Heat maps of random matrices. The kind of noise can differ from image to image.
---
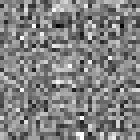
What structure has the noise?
low rank plus noise
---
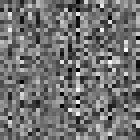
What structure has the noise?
columns of uneven size
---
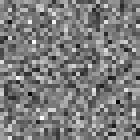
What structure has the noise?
independent entries
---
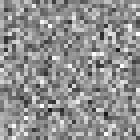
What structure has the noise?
independent entries
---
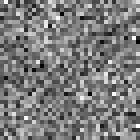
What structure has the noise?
independent entries
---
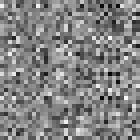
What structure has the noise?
low rank plus noise
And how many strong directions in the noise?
two
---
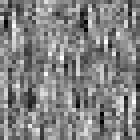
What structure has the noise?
streaked along the columns
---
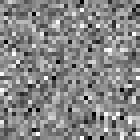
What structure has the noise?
heavy tails
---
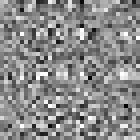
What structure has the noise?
low rank plus noise
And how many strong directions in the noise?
one
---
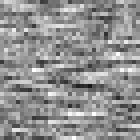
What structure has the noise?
streaked along the rows
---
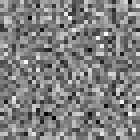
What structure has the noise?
low rank plus noise
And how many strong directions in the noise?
five to eight
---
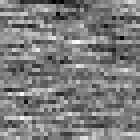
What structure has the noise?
streaked along the rows
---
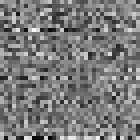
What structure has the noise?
rows of uneven size
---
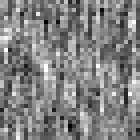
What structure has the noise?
streaked along the columns
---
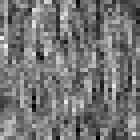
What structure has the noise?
streaked along the columns
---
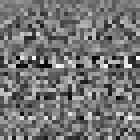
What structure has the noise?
rows of uneven size
